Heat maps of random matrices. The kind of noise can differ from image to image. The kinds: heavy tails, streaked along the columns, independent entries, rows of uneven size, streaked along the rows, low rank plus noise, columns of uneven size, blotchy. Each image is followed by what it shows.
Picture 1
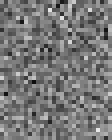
independent entries
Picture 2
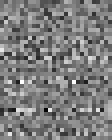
rows of uneven size
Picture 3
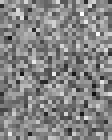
independent entries
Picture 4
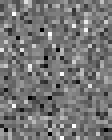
heavy tails
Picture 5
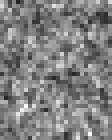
blotchy
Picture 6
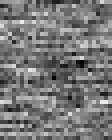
streaked along the rows
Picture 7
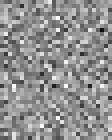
low rank plus noise
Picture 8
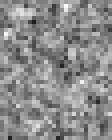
blotchy
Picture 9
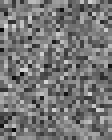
independent entries
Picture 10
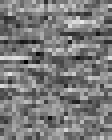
streaked along the rows
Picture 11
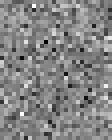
heavy tails
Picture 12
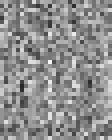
low rank plus noise
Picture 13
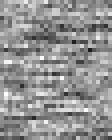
streaked along the rows
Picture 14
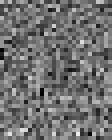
low rank plus noise
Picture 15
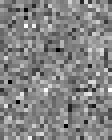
heavy tails
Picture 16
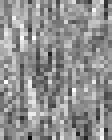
streaked along the columns
